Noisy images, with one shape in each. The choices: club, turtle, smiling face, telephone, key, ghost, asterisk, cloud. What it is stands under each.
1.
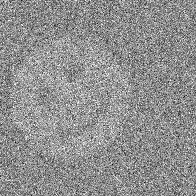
smiling face
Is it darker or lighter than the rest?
lighter
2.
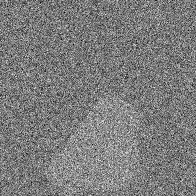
cloud
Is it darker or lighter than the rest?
lighter
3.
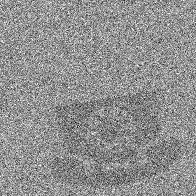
telephone
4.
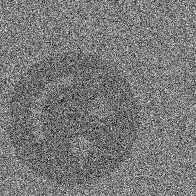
smiling face
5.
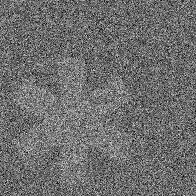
asterisk
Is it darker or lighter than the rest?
lighter
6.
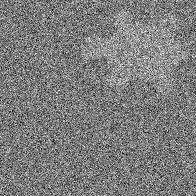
turtle
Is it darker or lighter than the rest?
lighter
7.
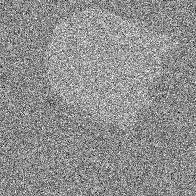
ghost
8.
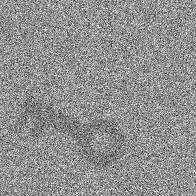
key
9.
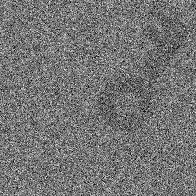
key
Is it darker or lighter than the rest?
darker
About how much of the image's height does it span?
two thirds
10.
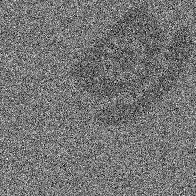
telephone
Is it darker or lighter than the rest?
darker
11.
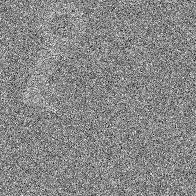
key
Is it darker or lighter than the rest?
lighter
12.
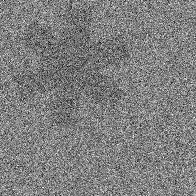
asterisk
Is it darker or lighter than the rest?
darker
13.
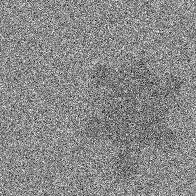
turtle
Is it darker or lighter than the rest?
darker
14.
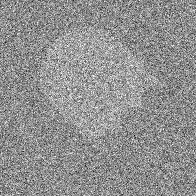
ghost
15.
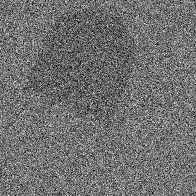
ghost
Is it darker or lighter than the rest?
darker
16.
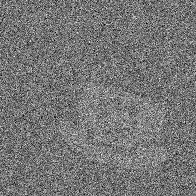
telephone
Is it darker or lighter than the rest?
lighter
